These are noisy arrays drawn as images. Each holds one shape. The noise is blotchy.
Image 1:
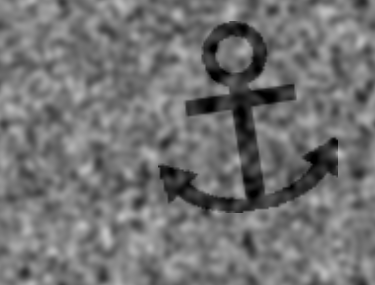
anchor
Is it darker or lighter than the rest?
darker
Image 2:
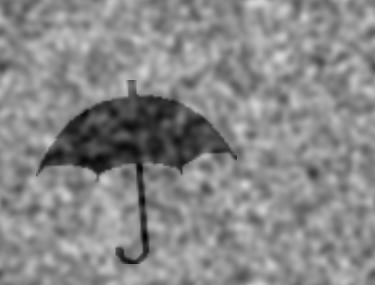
umbrella
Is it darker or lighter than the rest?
darker
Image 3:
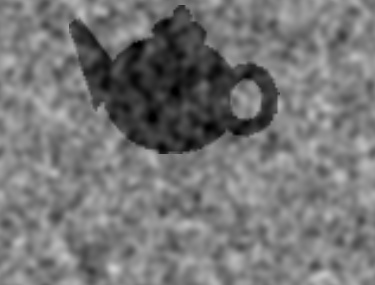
teapot
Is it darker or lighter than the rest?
darker
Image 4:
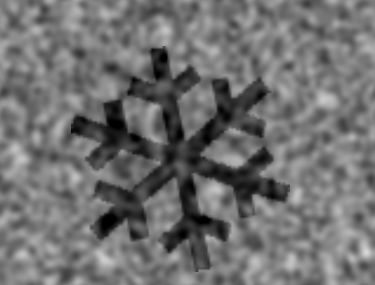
snowflake
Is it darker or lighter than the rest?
darker
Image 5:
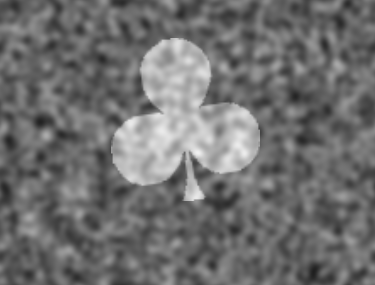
club
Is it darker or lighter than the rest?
lighter
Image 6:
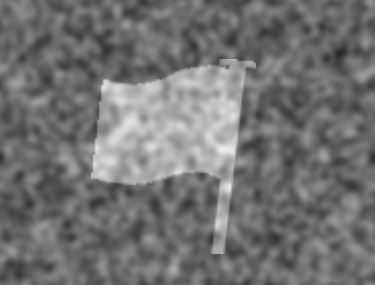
flag
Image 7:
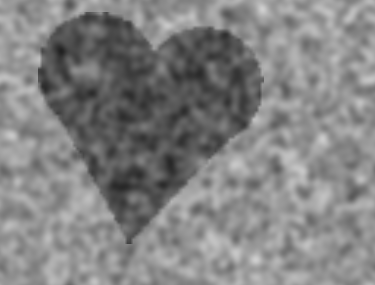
heart
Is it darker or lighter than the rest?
darker
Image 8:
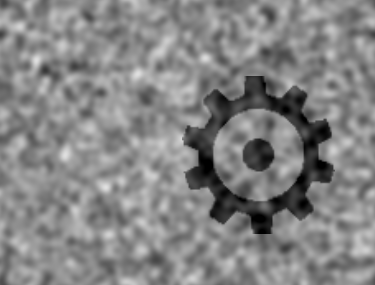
gear
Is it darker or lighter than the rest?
darker
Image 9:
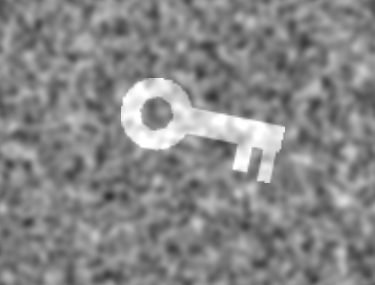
key
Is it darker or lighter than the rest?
lighter
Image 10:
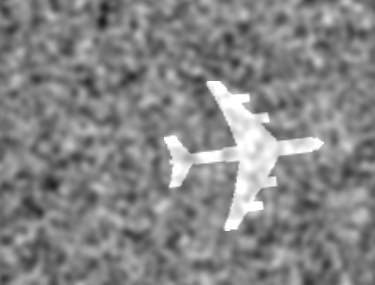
airplane
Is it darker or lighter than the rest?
lighter
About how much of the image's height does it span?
half
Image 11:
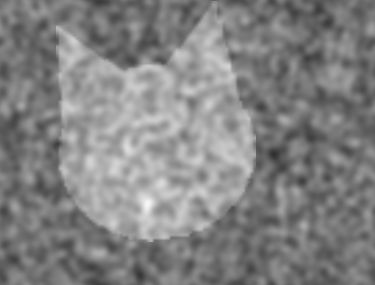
cat's head
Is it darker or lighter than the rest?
lighter
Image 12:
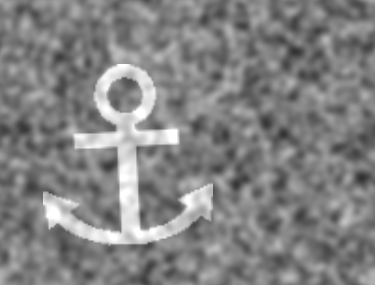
anchor
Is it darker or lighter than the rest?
lighter
